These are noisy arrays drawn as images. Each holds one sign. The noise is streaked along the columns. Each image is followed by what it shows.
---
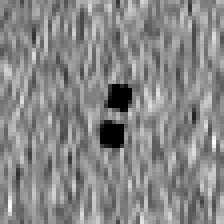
colon
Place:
centre
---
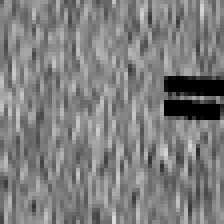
equals sign
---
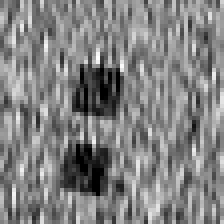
colon
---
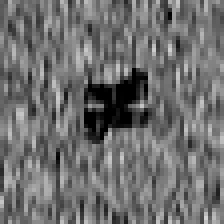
not-equal sign
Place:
centre
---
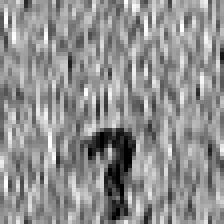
question mark
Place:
bottom middle
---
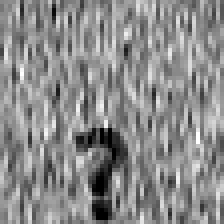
question mark
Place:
bottom middle
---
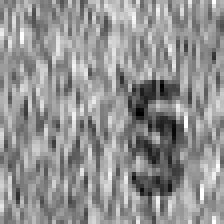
section sign
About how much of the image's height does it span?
half
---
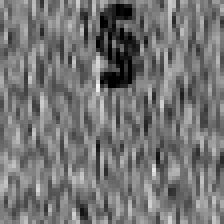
section sign
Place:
top middle
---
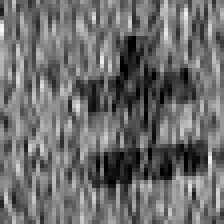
plus-minus sign
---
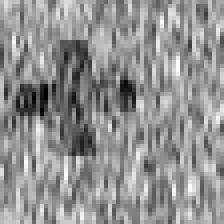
plus sign
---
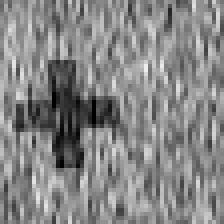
plus sign
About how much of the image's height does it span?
half
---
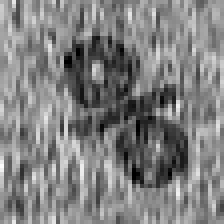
percent sign
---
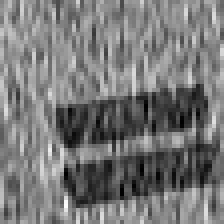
equals sign
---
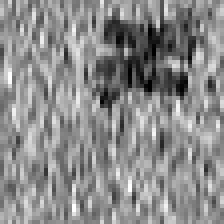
not-equal sign
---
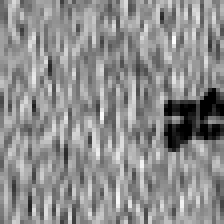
not-equal sign
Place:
middle right
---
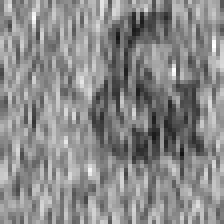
ampersand
